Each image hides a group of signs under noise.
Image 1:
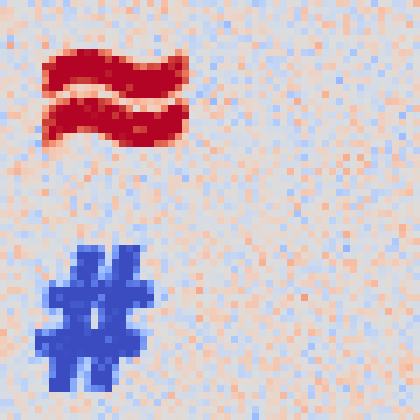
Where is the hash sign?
bottom left
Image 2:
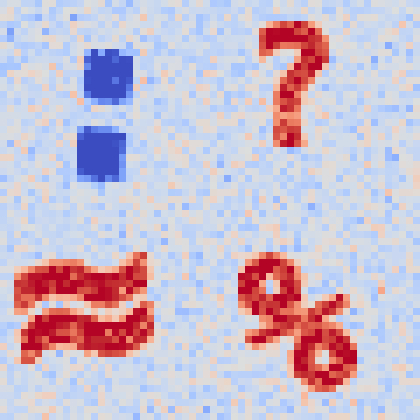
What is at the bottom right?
percent sign
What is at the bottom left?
approximately sign
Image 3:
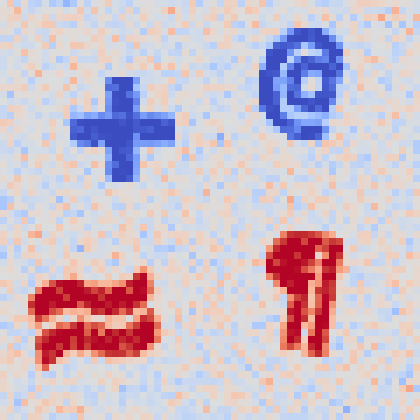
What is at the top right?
at sign
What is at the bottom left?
approximately sign
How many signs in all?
4
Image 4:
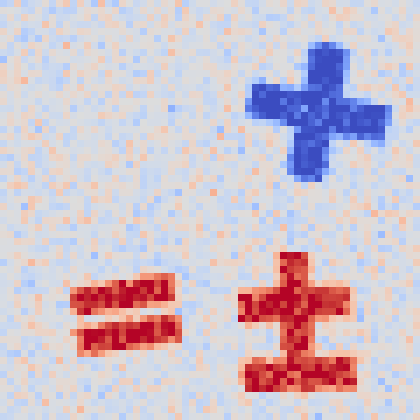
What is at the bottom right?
plus-minus sign
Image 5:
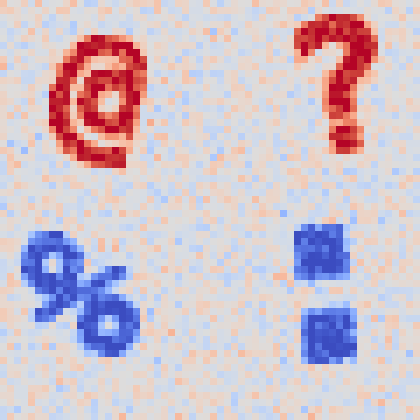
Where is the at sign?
top left
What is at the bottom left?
percent sign
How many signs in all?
4
